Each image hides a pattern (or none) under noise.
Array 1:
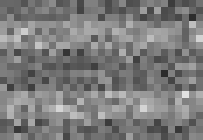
horizontal stripes
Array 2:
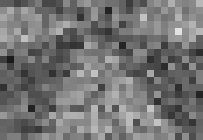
spokes from one point
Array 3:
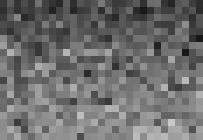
a smooth slope
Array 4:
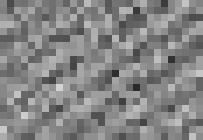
diagonal stripes
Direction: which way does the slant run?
bottom left to top right
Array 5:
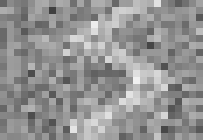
a wavy band
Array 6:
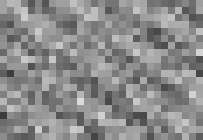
diagonal stripes
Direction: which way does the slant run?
top left to bottom right
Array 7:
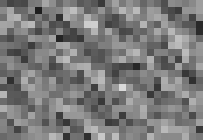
diagonal stripes
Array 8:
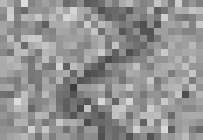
a wavy band
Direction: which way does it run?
top to bottom
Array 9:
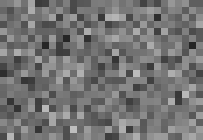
only noise
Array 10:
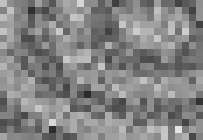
rings round one point
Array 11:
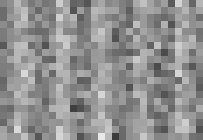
vertical stripes
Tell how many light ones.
5
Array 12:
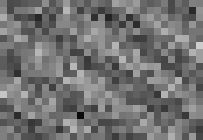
diagonal stripes
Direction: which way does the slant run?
top left to bottom right
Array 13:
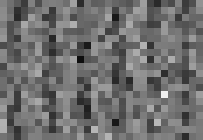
vertical stripes
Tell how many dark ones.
6
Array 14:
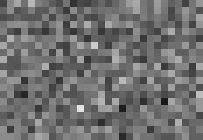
only noise
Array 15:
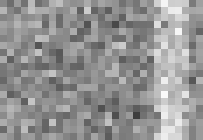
one vertical stripe
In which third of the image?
right
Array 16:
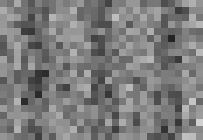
vertical stripes
